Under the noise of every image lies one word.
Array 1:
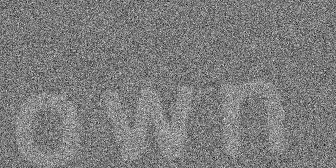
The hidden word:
own
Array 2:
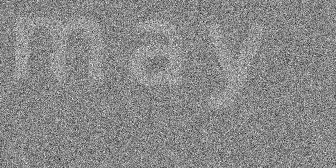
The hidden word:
may
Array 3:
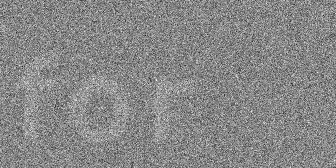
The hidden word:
for
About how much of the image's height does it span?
half
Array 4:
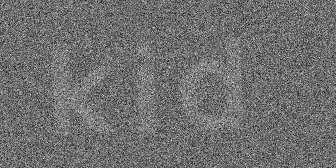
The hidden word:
kid
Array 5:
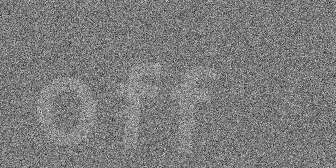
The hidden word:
off
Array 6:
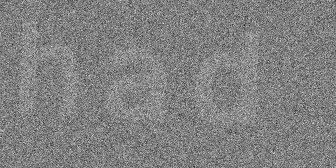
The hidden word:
had
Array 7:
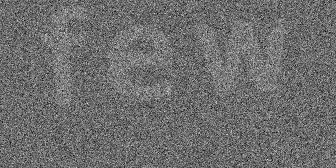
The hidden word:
few
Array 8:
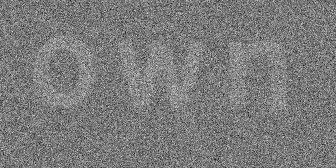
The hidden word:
own
